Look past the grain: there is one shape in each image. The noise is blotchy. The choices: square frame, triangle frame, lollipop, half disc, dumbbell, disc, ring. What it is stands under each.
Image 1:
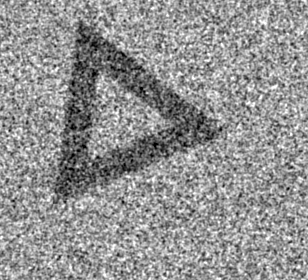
triangle frame
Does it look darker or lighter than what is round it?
darker
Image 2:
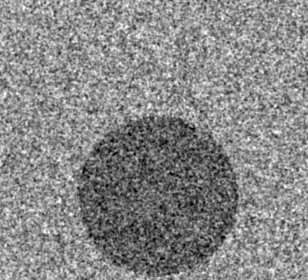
disc
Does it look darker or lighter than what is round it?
darker
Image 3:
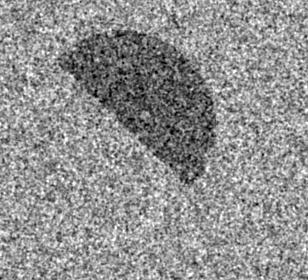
half disc
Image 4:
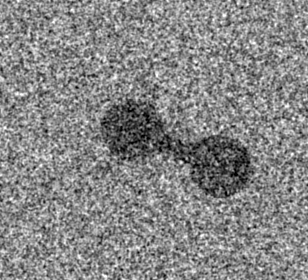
dumbbell
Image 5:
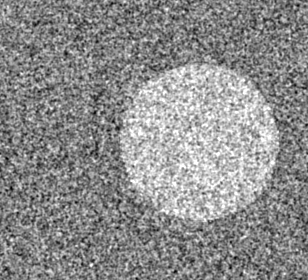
disc
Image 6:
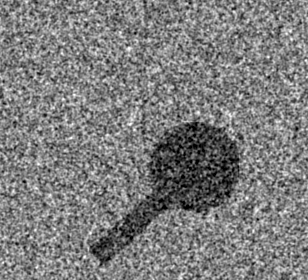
lollipop
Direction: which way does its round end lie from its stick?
up and right
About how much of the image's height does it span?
half
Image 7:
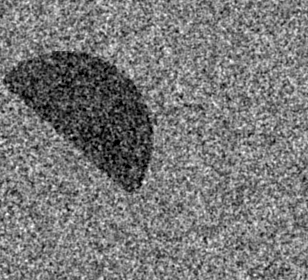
half disc
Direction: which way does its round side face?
up and right
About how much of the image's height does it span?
half
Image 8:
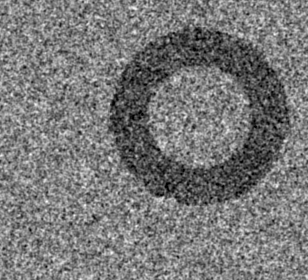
ring
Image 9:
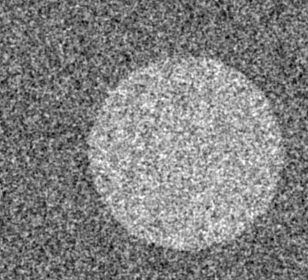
disc
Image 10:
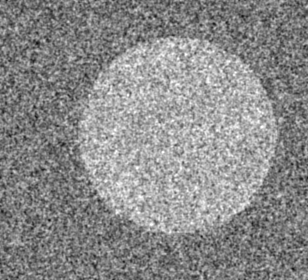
disc
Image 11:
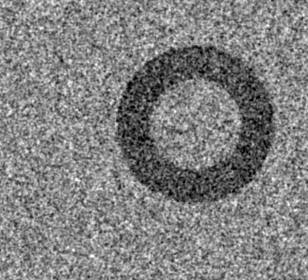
ring
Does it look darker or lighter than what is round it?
darker
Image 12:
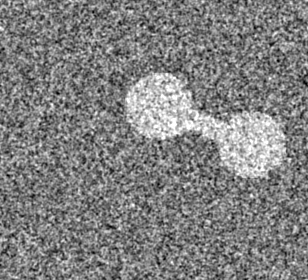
dumbbell
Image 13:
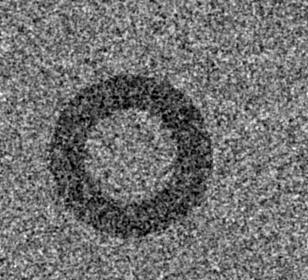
ring
